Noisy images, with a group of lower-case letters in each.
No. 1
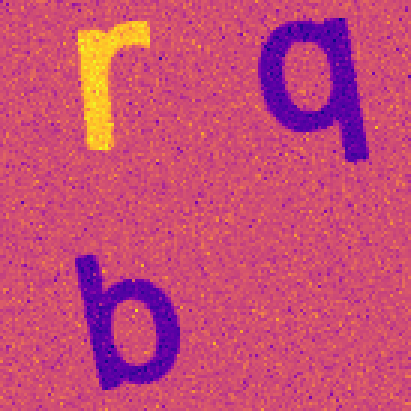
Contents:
top left: light r; top right: dark q; bottom left: dark b
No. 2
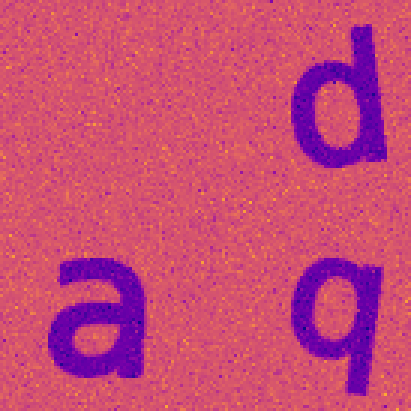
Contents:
top right: dark d; bottom left: dark a; bottom right: dark q
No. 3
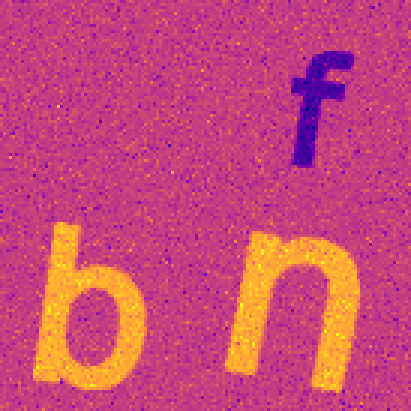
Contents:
top right: dark f; bottom left: light b; bottom right: light n
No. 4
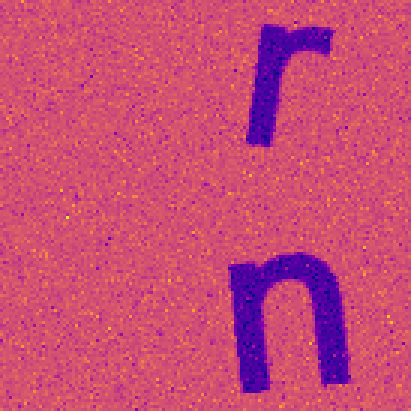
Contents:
top right: dark r; bottom right: dark n
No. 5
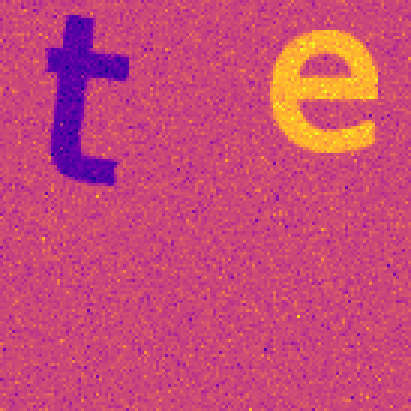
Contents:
top left: dark t; top right: light e
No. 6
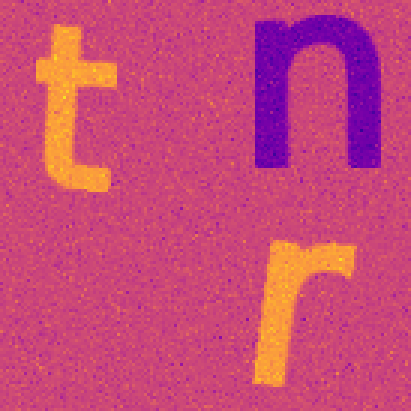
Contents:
top left: light t; top right: dark n; bottom right: light r
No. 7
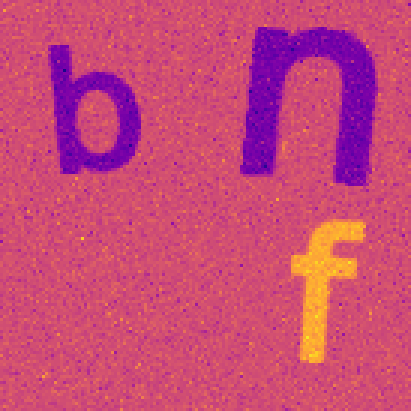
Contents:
top left: dark b; top right: dark n; bottom right: light f
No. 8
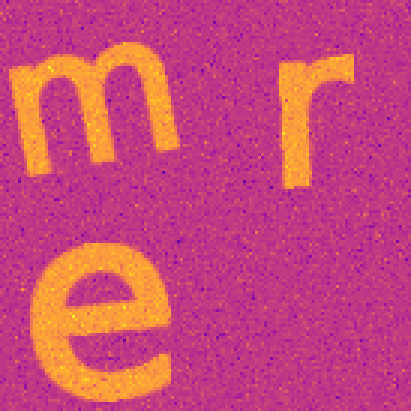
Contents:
top left: light m; top right: light r; bottom left: light e
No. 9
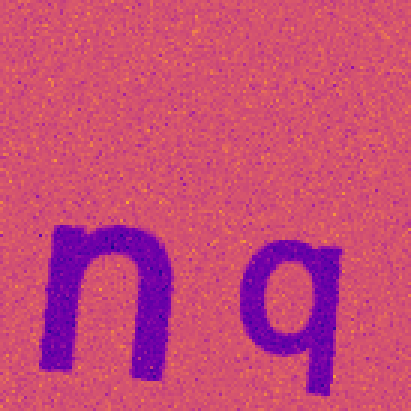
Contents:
bottom left: dark n; bottom right: dark q
